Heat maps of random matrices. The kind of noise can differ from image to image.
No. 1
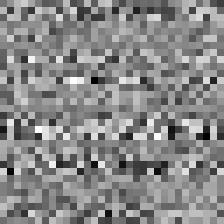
rows of uneven size
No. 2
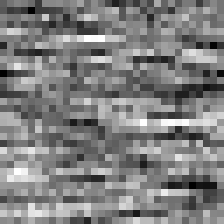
streaked along the rows
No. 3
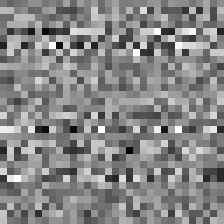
rows of uneven size
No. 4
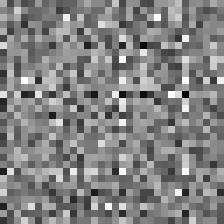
low rank plus noise
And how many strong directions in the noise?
one
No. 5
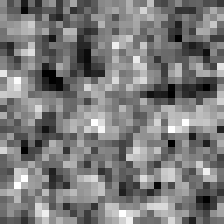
blotchy
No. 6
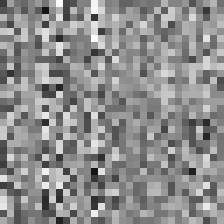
columns of uneven size
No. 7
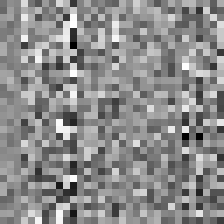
columns of uneven size
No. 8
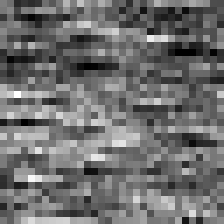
streaked along the rows
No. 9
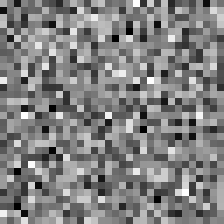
independent entries
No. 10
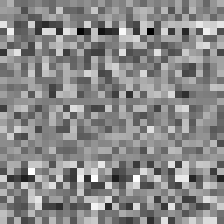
rows of uneven size
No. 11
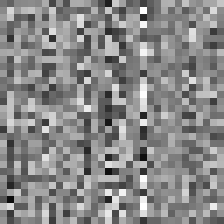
columns of uneven size
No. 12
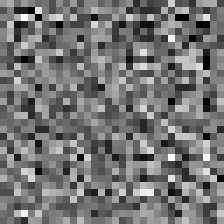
low rank plus noise
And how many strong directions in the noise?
two
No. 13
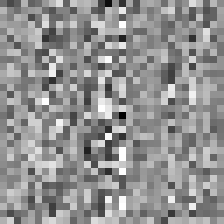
columns of uneven size
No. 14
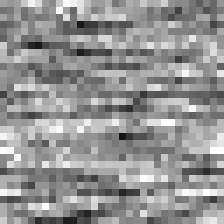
streaked along the rows
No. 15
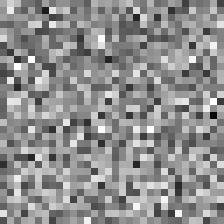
independent entries
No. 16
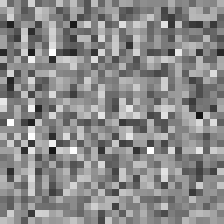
low rank plus noise
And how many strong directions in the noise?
two
